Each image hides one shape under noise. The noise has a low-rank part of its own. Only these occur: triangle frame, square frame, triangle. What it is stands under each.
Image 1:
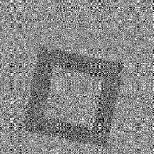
square frame
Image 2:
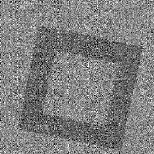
square frame
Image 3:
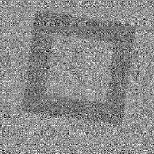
square frame
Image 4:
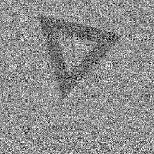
triangle frame
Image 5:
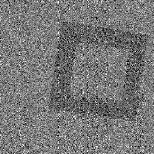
square frame
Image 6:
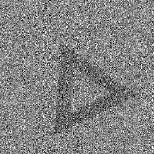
triangle frame
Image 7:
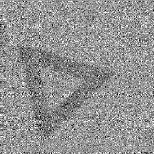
triangle frame
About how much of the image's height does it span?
two thirds
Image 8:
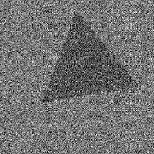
triangle
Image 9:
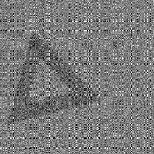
triangle frame
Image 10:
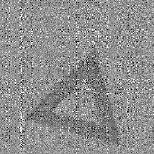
triangle frame
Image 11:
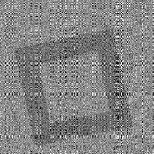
square frame
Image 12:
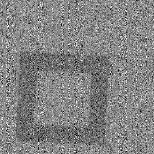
square frame
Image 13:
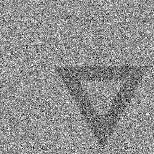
triangle frame
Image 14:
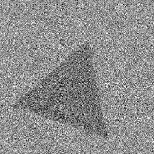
triangle
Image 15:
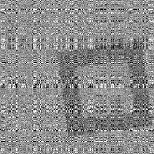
square frame
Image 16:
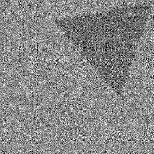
triangle
